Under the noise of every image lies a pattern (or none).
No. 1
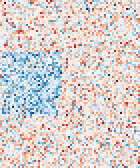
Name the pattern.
one block
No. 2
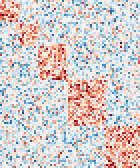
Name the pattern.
blocks along the diagonal
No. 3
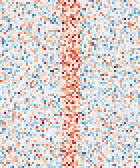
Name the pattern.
one band of columns
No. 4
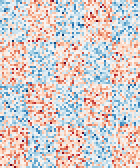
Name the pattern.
a checkerboard
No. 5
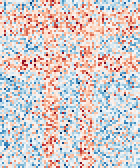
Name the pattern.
bands of rows crossing bands of columns
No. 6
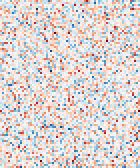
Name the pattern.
only noise
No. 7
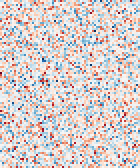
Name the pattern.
only noise
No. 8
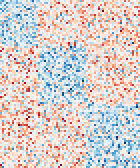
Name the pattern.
blocks along the diagonal
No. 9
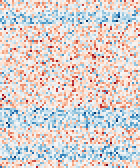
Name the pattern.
bands of rows
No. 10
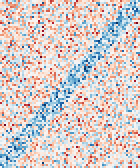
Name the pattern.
a diagonal band
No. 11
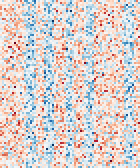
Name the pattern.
bands of columns
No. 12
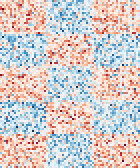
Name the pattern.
a checkerboard
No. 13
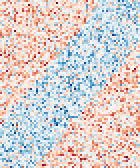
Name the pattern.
a diagonal band
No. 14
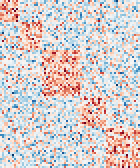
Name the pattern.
blocks along the diagonal
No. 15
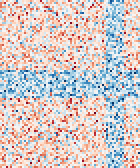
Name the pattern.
bands of rows crossing bands of columns
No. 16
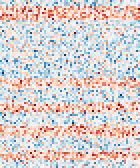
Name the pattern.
bands of rows
